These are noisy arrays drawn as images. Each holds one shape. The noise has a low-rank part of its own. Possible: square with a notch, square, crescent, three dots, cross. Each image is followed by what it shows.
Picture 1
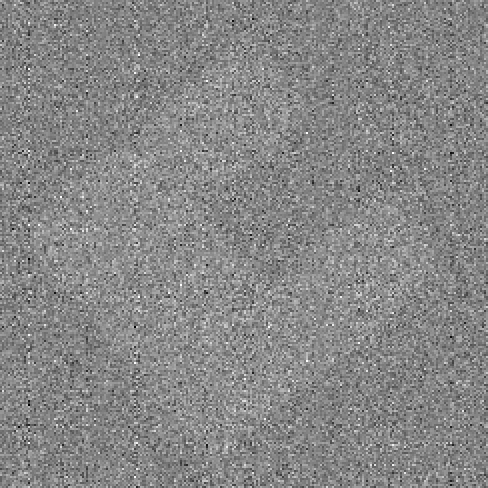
square with a notch
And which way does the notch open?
up and right
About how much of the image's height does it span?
nearly all
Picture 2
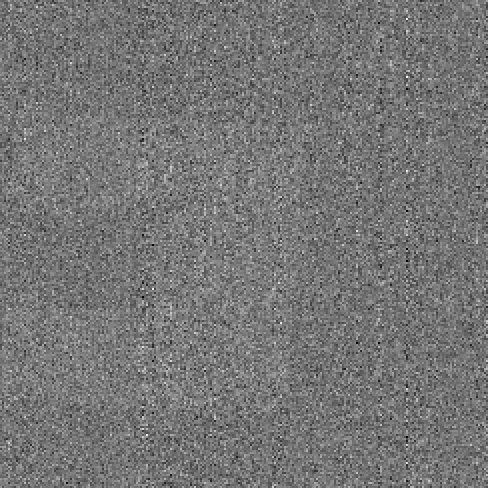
square with a notch
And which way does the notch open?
left
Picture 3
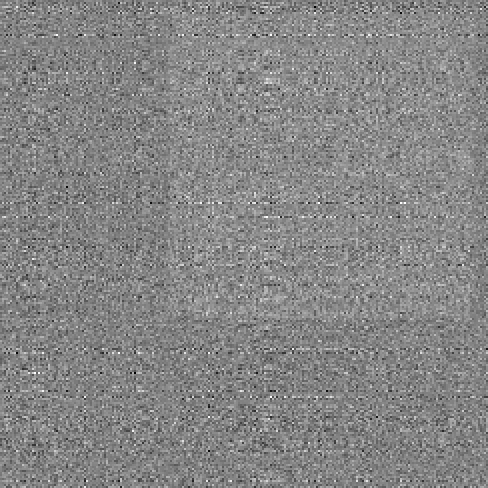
square
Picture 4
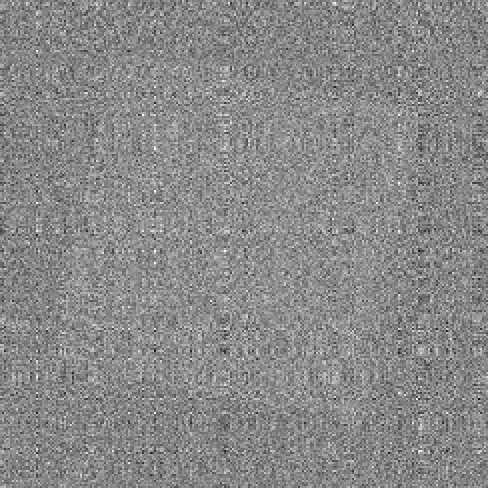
square
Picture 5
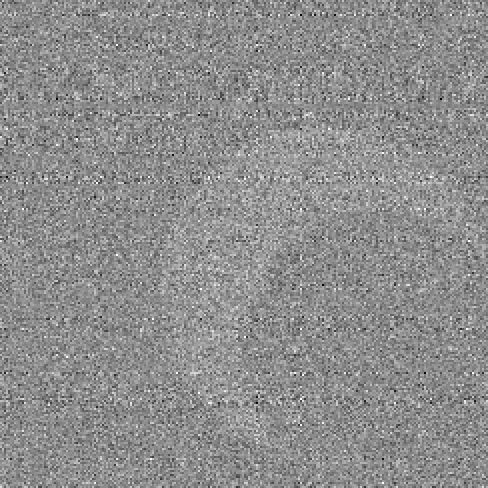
crescent
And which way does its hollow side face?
down and right
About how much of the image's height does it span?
two thirds
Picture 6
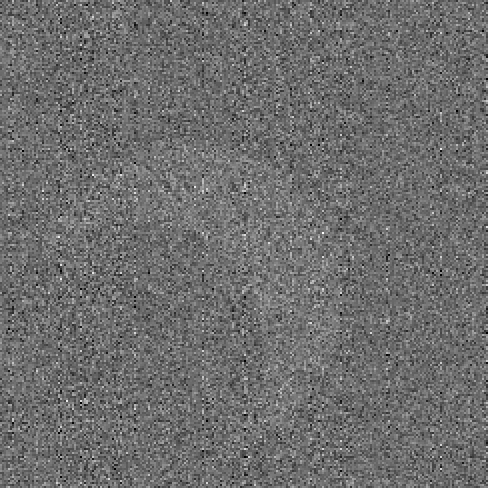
crescent
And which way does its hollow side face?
down and left
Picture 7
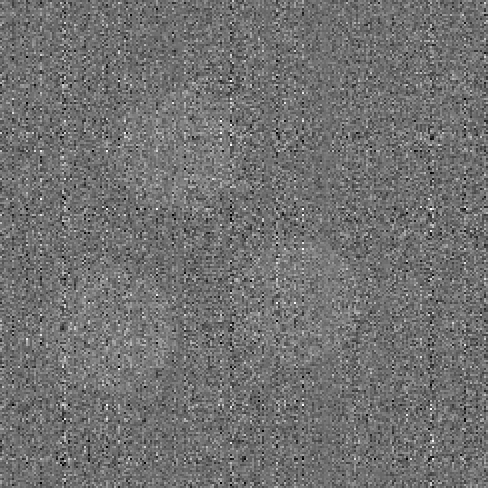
three dots
